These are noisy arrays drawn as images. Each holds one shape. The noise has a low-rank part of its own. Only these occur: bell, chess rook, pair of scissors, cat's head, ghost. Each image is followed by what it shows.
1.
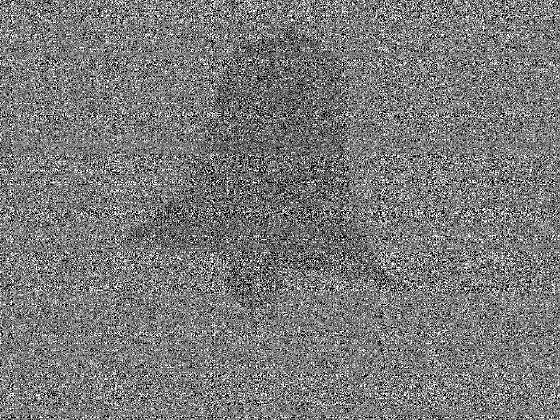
bell
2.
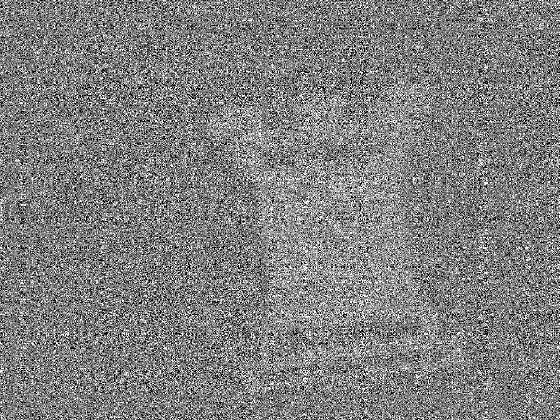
chess rook
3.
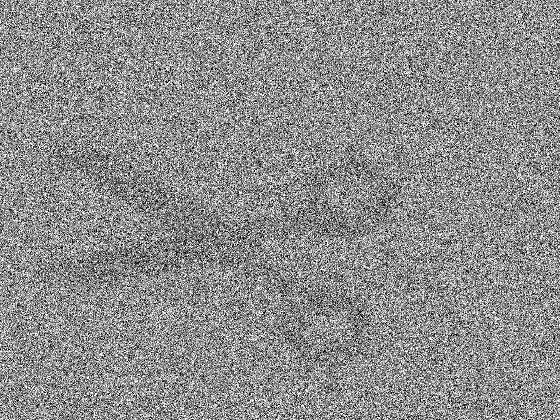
pair of scissors
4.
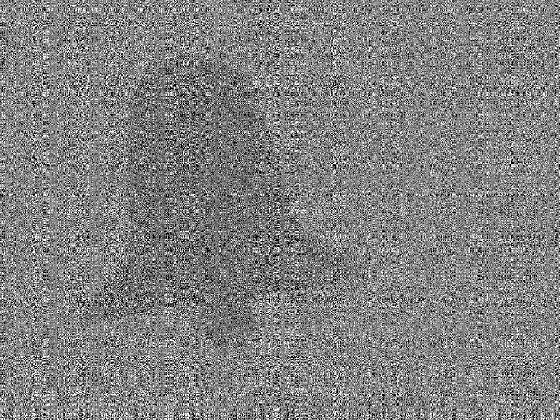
bell
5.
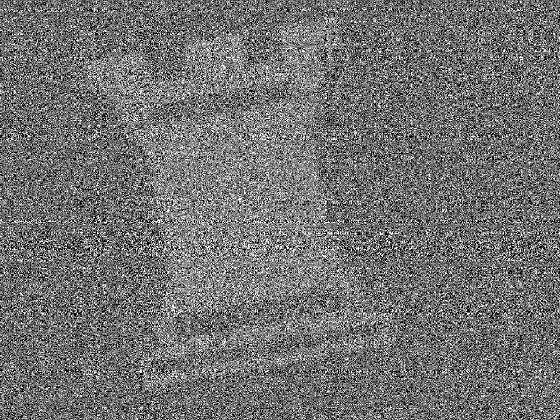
chess rook
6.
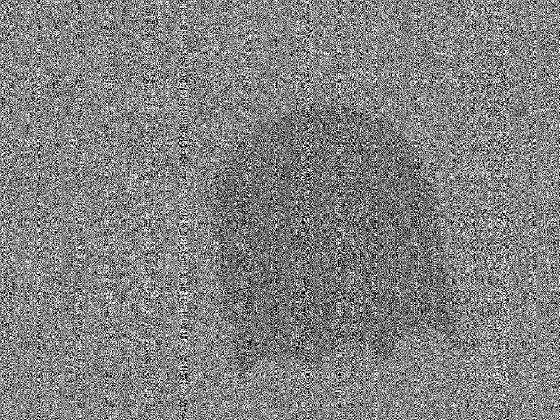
ghost
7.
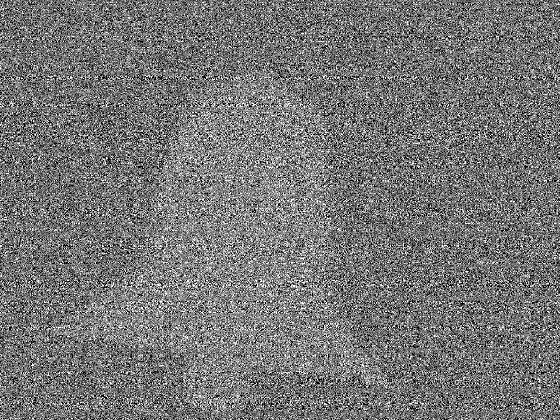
bell
